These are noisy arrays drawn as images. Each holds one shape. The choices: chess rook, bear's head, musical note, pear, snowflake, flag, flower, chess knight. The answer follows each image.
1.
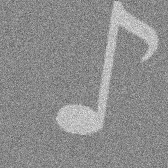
musical note
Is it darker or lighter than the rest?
lighter
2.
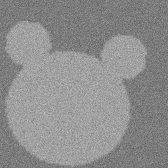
bear's head
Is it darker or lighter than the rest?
lighter
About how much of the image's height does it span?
nearly all
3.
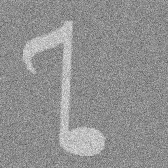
musical note
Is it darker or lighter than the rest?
lighter
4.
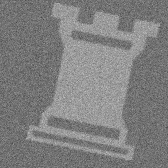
chess rook
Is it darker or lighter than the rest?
lighter
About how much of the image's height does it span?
nearly all
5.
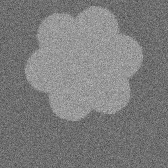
flower
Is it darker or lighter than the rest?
lighter
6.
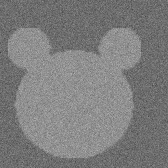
bear's head
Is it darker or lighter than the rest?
lighter
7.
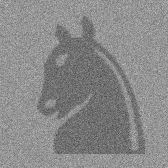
chess knight
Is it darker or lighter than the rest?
darker
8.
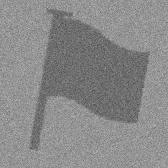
flag
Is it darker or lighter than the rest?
darker
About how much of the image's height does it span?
nearly all
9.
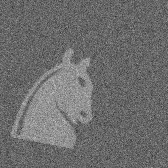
chess knight
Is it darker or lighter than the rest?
lighter
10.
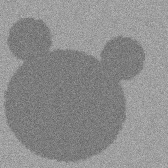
bear's head
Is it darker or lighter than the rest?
darker
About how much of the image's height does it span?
nearly all
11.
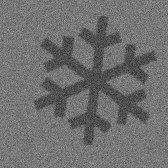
snowflake
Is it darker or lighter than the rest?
darker
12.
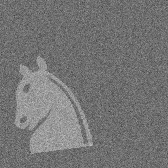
chess knight
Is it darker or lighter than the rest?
lighter
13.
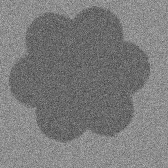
flower
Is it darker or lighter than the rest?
darker
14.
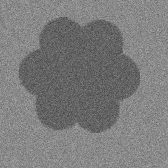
flower
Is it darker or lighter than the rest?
darker
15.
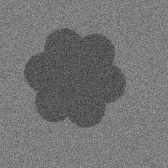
flower
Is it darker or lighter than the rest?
darker
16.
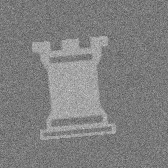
chess rook
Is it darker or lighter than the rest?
lighter
